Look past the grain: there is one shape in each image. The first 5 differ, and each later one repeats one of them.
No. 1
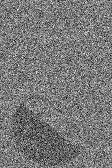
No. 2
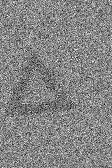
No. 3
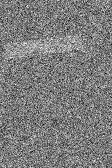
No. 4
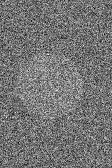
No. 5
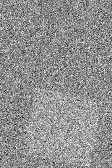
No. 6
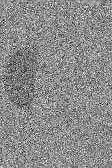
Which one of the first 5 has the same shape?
1
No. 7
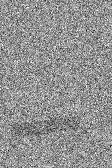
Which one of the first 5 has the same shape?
3
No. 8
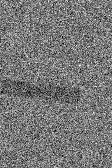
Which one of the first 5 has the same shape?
3
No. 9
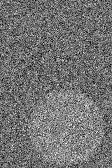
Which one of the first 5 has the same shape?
4
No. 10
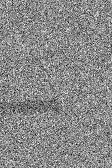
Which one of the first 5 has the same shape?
3
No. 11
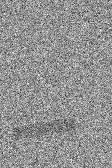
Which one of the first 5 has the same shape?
3
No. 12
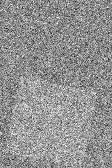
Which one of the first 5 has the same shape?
5
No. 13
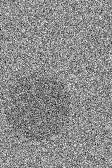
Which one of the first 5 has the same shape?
4
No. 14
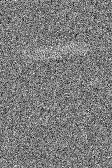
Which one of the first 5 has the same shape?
3
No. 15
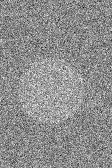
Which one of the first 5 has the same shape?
4
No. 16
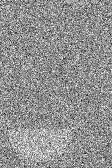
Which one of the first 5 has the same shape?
1
